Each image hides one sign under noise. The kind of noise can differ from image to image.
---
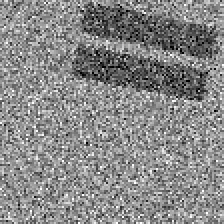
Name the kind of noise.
independent entries
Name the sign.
equals sign
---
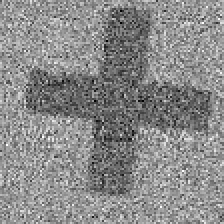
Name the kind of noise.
low rank plus noise
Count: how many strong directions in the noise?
three or four
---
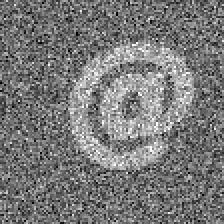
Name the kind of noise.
independent entries
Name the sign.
at sign
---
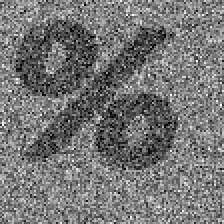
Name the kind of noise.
independent entries
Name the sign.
percent sign
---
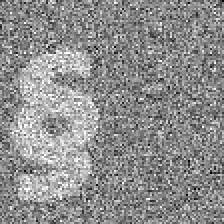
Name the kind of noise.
low rank plus noise
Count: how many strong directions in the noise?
two
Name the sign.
section sign
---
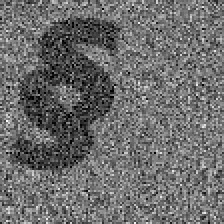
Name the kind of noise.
low rank plus noise
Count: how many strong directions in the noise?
three or four
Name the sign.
section sign
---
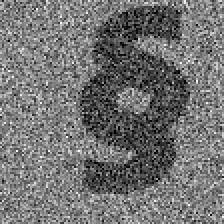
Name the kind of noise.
independent entries
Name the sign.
section sign
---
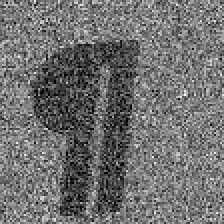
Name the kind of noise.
low rank plus noise
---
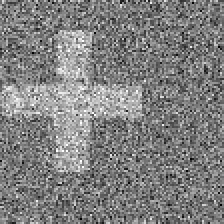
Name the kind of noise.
low rank plus noise
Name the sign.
plus sign
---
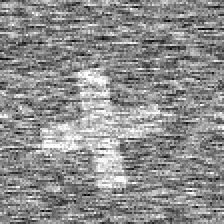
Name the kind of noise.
streaked along the rows
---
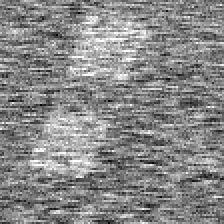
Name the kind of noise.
streaked along the rows
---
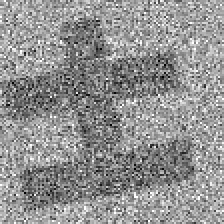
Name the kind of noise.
low rank plus noise
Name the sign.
plus-minus sign
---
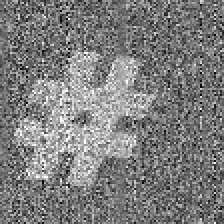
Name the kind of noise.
columns of uneven size
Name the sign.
hash sign
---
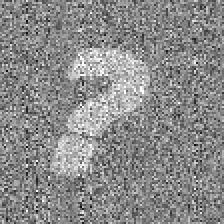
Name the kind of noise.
columns of uneven size
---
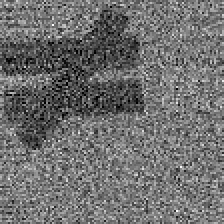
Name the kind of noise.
low rank plus noise
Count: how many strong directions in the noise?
two
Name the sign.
not-equal sign
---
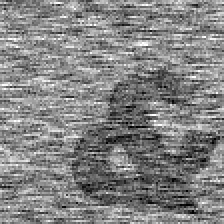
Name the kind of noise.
streaked along the rows
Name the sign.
ampersand
